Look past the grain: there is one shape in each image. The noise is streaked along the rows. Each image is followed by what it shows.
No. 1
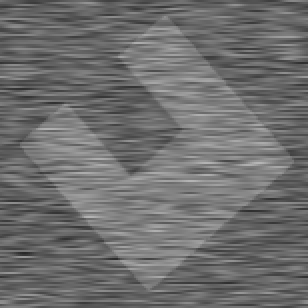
square with a notch
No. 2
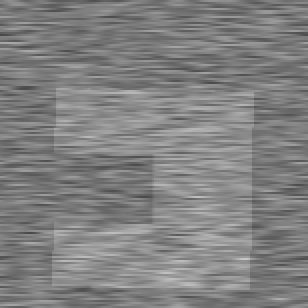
square with a notch
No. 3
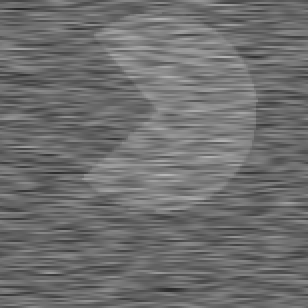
disc with a wedge cut out
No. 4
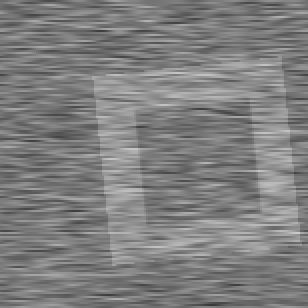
square frame
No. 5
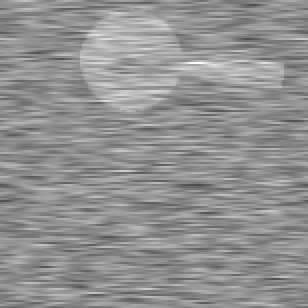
lollipop
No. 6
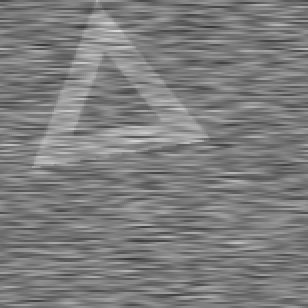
triangle frame
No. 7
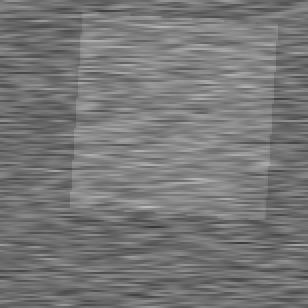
square
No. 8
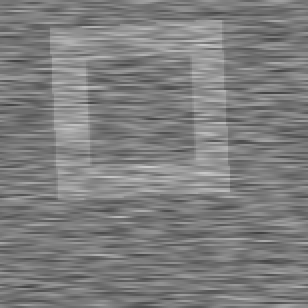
square frame
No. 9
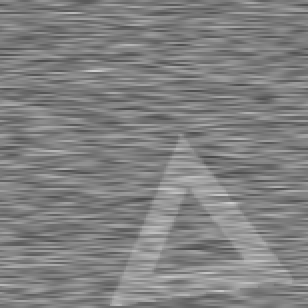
triangle frame
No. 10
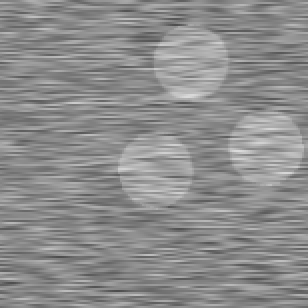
three dots
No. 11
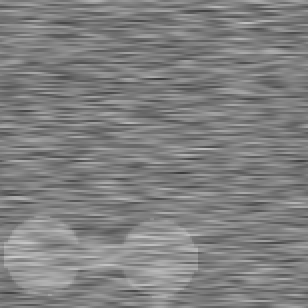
dumbbell
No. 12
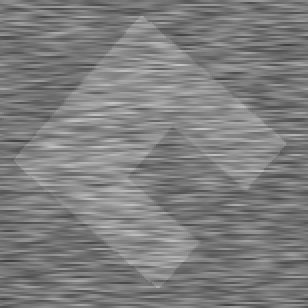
square with a notch
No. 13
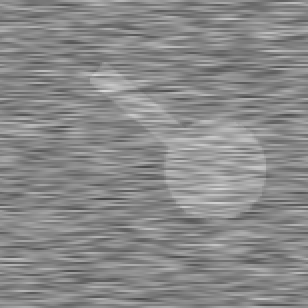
lollipop
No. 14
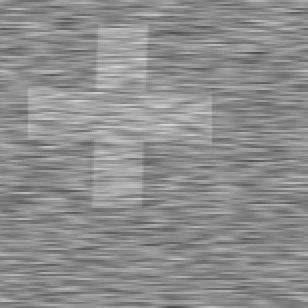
cross
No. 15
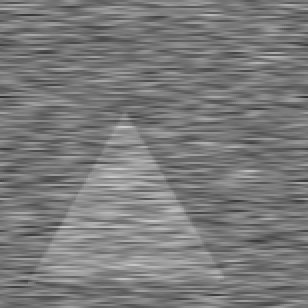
triangle
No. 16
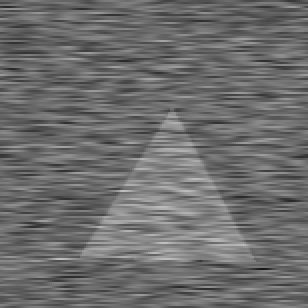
triangle
